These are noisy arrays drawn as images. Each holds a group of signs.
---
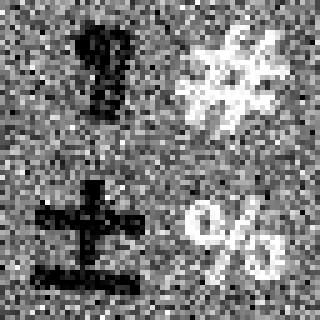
top left: dark pilcrow; top right: light hash sign; bottom left: dark plus-minus sign; bottom right: light percent sign
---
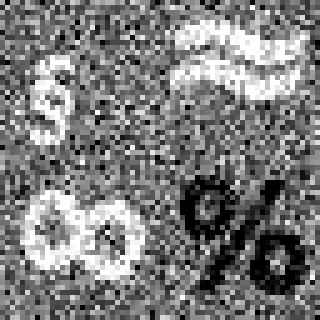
top left: light section sign; top right: light approximately sign; bottom left: light infinity sign; bottom right: dark percent sign
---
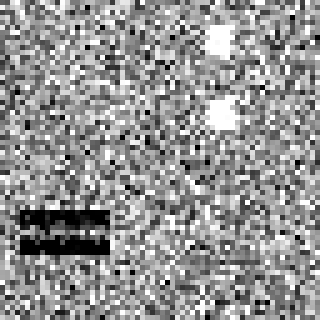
top right: light colon; bottom left: dark equals sign
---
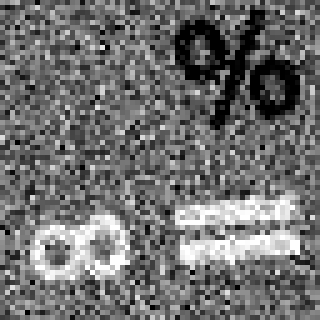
top right: dark percent sign; bottom left: light infinity sign; bottom right: light equals sign
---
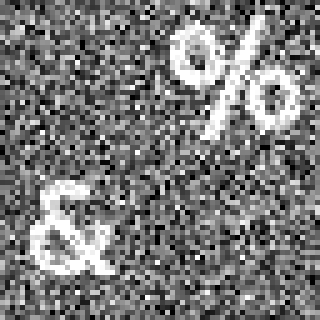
top right: light percent sign; bottom left: light ampersand
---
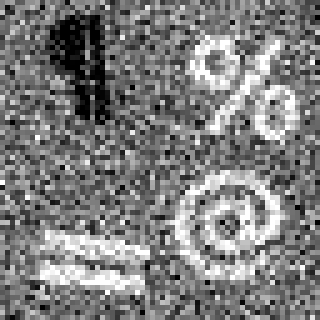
top left: dark pilcrow; top right: light percent sign; bottom left: light equals sign; bottom right: light at sign
